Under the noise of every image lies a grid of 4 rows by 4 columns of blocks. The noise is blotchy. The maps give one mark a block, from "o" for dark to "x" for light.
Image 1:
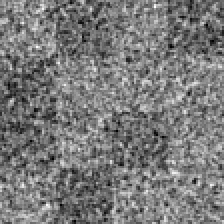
xoxo
oxxx
oxox
xoxx
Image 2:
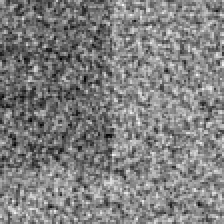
ooxx
ooxx
ooxx
xxxx
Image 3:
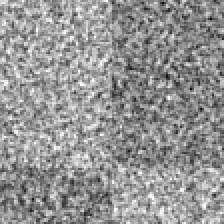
xxoo
xxoo
xxoo
ooxx
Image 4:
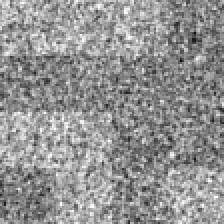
xxxo
oooo
xxoo
oxox
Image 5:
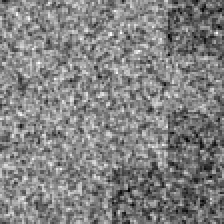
xxxo
xxxx
xxxo
xxoo
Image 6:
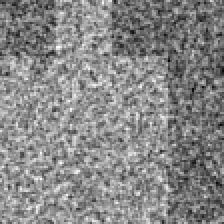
oxoo
xxxo
xxxo
xxxo
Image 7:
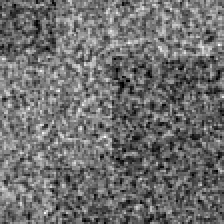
oxxx
xxoo
xxoo
xooo
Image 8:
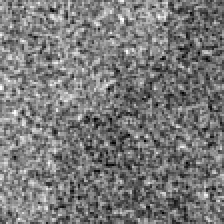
xxxo
xxoo
xooo
xooo
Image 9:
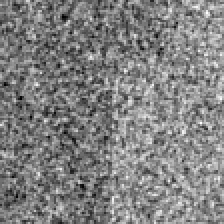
ooox
ooxx
ooxx
ooxx
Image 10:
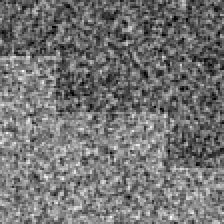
oooo
xooo
xxxo
xxxx
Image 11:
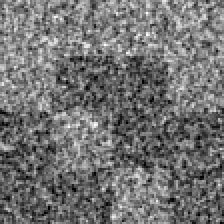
xxxx
xoox
oxoo
ooxo
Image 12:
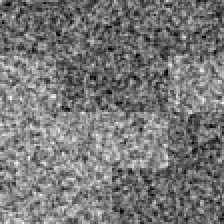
oooo
xoox
xxxo
xxoo
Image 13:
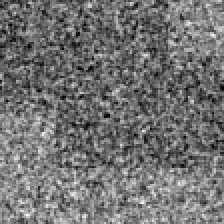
ooox
oooo
xooo
xxxx
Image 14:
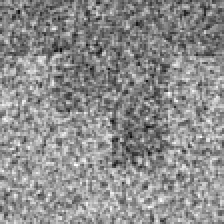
oooo
xoox
xxox
xxxx
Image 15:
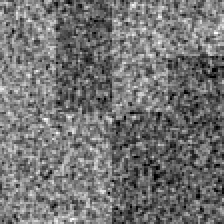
xoxx
xoxo
xxoo
xxoo
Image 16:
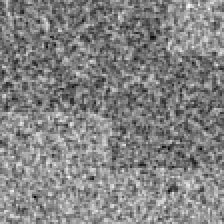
ooox
oooo
xxoo
xxxx
